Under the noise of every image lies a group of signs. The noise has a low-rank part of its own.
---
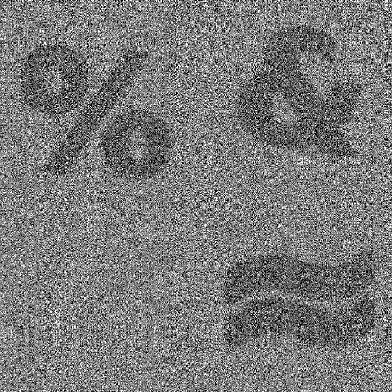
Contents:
top left: percent sign; top right: ampersand; bottom right: approximately sign
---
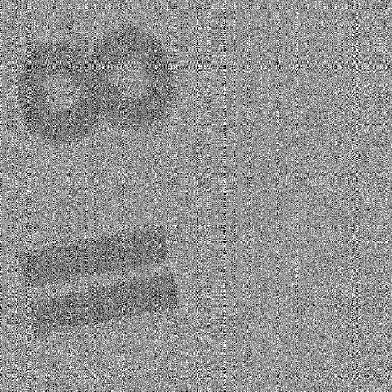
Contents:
top left: infinity sign; bottom left: equals sign
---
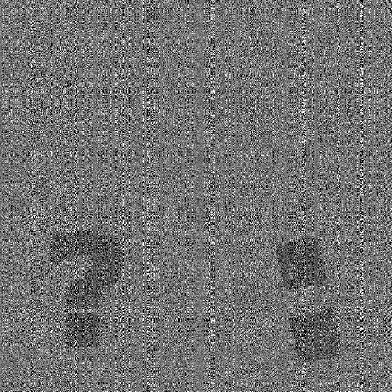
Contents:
bottom left: question mark; bottom right: colon
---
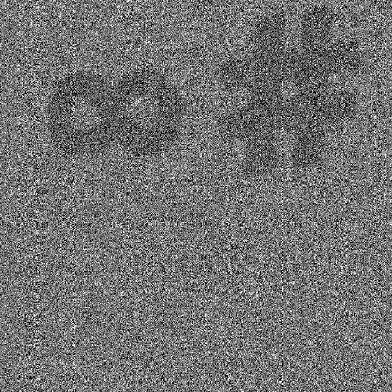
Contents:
top left: infinity sign; top right: hash sign
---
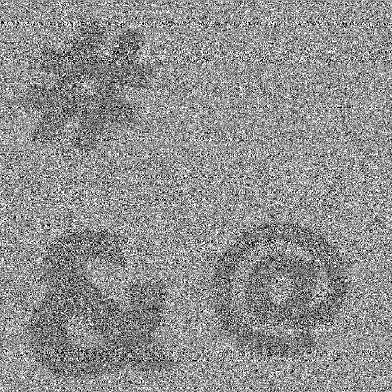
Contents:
top left: hash sign; bottom left: ampersand; bottom right: at sign
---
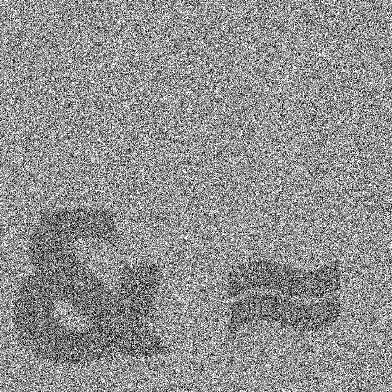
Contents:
bottom left: ampersand; bottom right: approximately sign
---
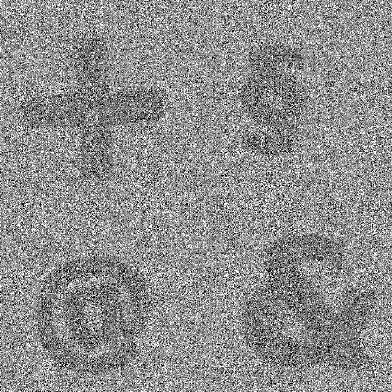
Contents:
top left: plus sign; top right: section sign; bottom left: at sign; bottom right: ampersand
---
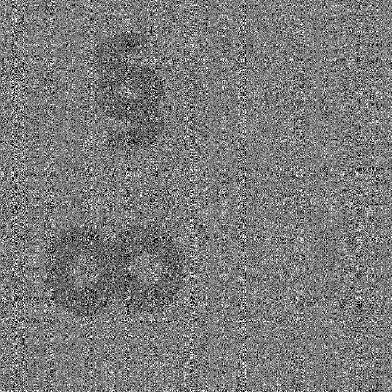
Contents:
top left: section sign; bottom left: infinity sign
